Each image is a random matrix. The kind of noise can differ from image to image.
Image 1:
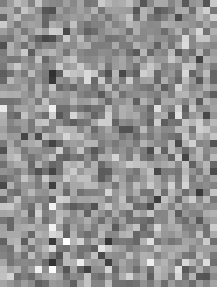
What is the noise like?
low rank plus noise
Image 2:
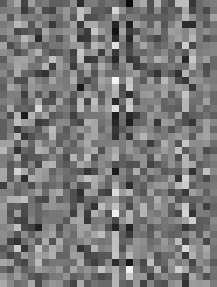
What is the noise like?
columns of uneven size
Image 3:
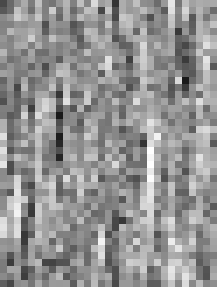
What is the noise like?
streaked along the columns
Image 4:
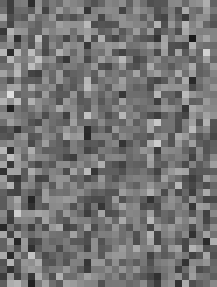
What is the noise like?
columns of uneven size
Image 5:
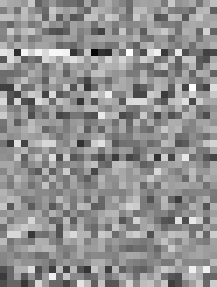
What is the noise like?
rows of uneven size
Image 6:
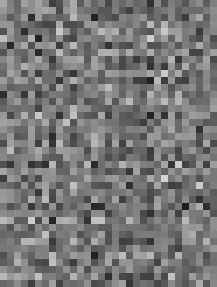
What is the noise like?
low rank plus noise
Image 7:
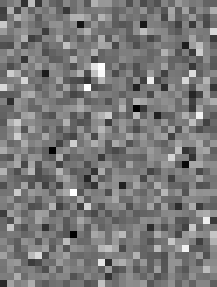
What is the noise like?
heavy tails
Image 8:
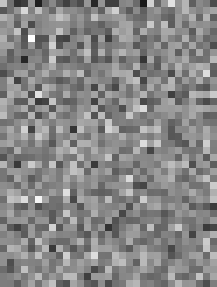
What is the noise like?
low rank plus noise
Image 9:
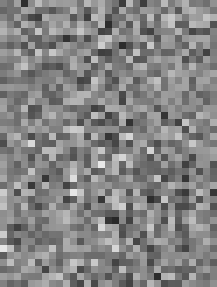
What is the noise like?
low rank plus noise
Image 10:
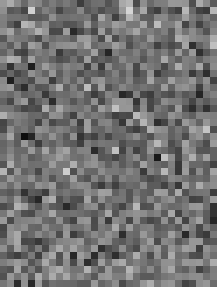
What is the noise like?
independent entries
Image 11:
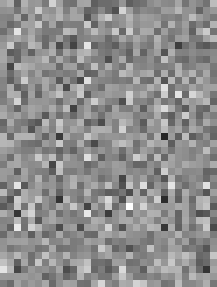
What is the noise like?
low rank plus noise
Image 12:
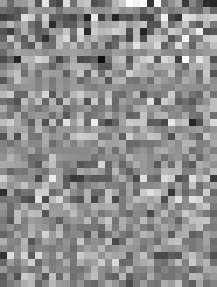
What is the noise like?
rows of uneven size
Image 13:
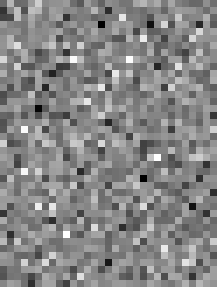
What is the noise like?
heavy tails
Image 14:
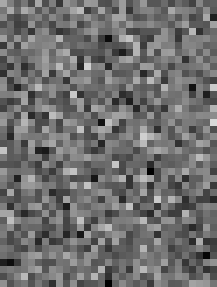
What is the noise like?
independent entries
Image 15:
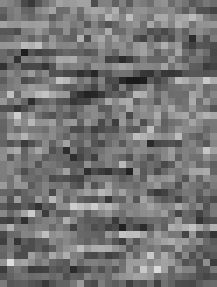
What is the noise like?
streaked along the rows
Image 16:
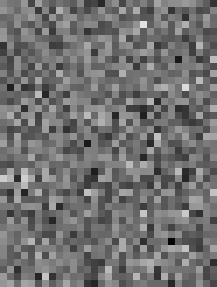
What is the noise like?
low rank plus noise
